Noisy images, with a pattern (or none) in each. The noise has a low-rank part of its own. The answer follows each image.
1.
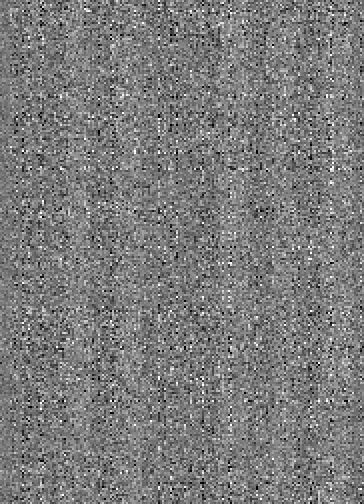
bands of columns
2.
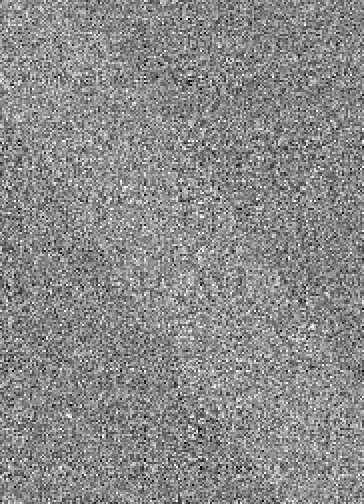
a diagonal band
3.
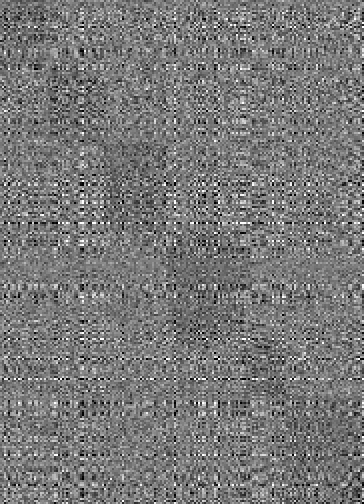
blocks along the diagonal
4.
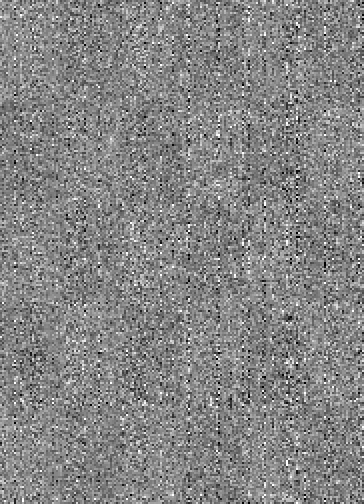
a checkerboard
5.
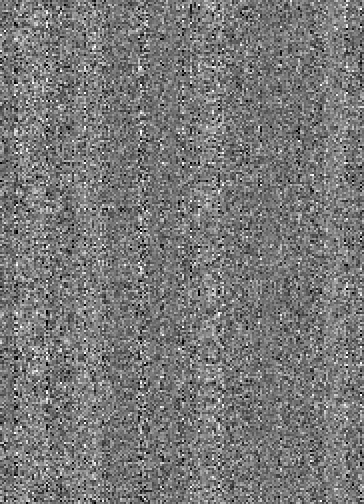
bands of columns
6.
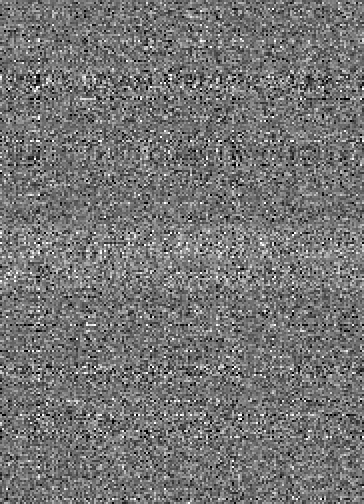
one band of rows
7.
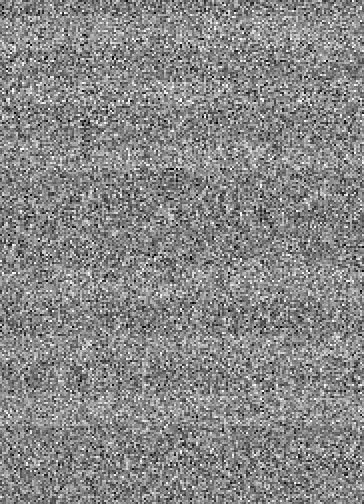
bands of rows
